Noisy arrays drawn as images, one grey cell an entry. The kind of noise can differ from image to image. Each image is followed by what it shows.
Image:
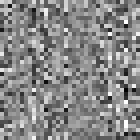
columns of uneven size
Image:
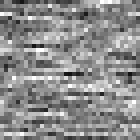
streaked along the rows
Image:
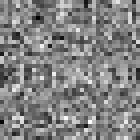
low rank plus noise
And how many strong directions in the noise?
two
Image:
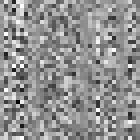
columns of uneven size
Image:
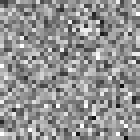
independent entries
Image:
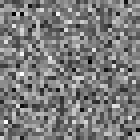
independent entries
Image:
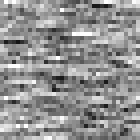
streaked along the rows
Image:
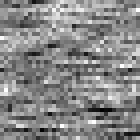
streaked along the rows
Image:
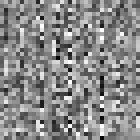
columns of uneven size
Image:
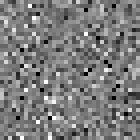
heavy tails
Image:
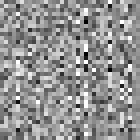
columns of uneven size
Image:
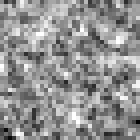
blotchy
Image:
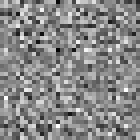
low rank plus noise
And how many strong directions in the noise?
three or four
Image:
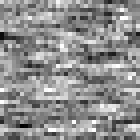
streaked along the rows
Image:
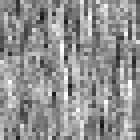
streaked along the columns
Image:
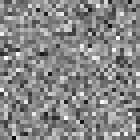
independent entries
